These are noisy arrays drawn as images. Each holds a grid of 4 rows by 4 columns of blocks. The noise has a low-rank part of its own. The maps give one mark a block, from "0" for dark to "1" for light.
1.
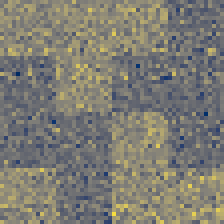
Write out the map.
1 1 1 0
0 1 0 0
0 0 1 0
1 0 1 1
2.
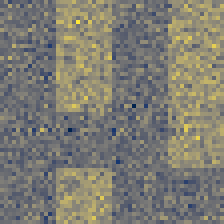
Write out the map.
0 1 0 1
0 1 0 1
0 0 0 1
0 1 0 0
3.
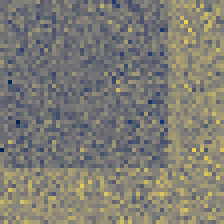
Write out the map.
0 0 0 1
0 0 0 1
0 0 0 1
1 1 1 1
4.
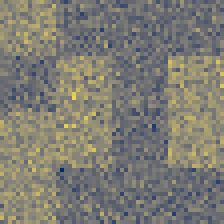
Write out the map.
1 0 0 0
0 1 0 1
1 1 0 1
1 0 0 0
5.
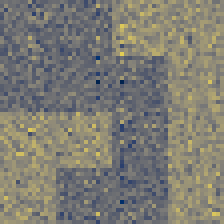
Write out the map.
0 0 1 1
0 0 0 1
1 1 0 1
1 0 0 1
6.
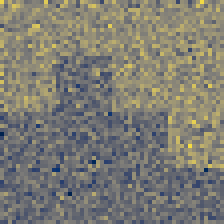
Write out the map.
1 1 1 1
1 0 1 1
0 0 0 1
0 0 0 0
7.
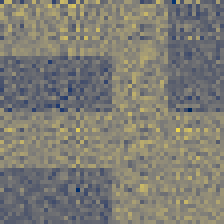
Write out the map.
1 1 1 0
0 0 1 0
1 1 1 1
0 0 1 1
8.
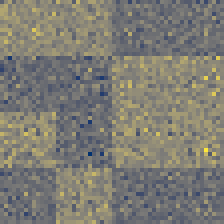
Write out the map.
1 1 0 0
0 0 1 1
1 0 1 1
0 1 0 0
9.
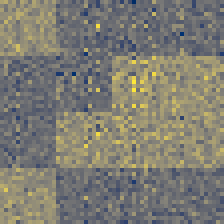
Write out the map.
1 0 0 0
0 0 1 1
0 1 1 1
1 0 0 0
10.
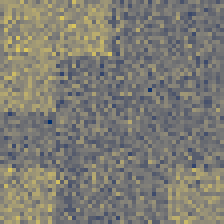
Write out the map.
1 1 0 0
1 0 0 0
0 0 0 0
1 0 0 1
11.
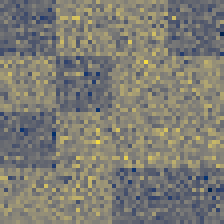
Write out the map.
0 1 1 0
1 0 1 1
0 1 1 1
1 1 0 0
